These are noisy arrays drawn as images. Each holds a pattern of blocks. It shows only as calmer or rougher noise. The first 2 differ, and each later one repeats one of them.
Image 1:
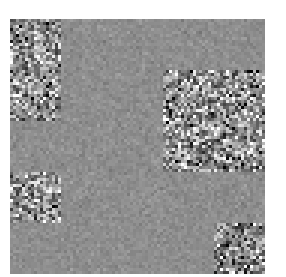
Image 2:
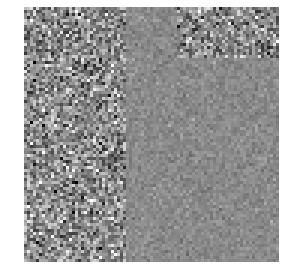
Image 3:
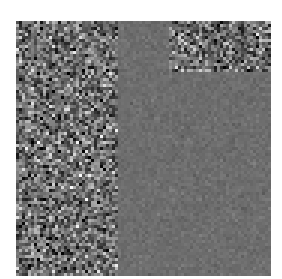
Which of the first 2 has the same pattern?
2
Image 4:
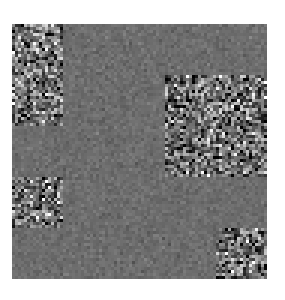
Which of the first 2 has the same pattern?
1
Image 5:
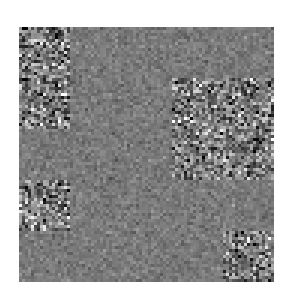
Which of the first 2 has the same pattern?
1
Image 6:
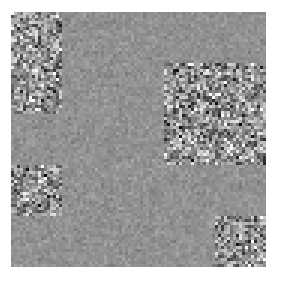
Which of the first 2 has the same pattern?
1
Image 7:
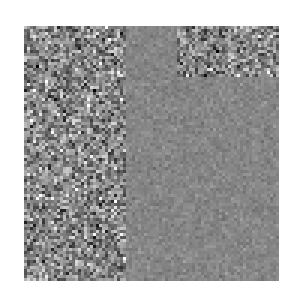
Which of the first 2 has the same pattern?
2
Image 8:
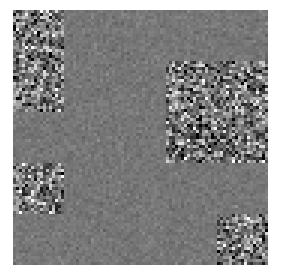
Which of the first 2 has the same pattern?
1
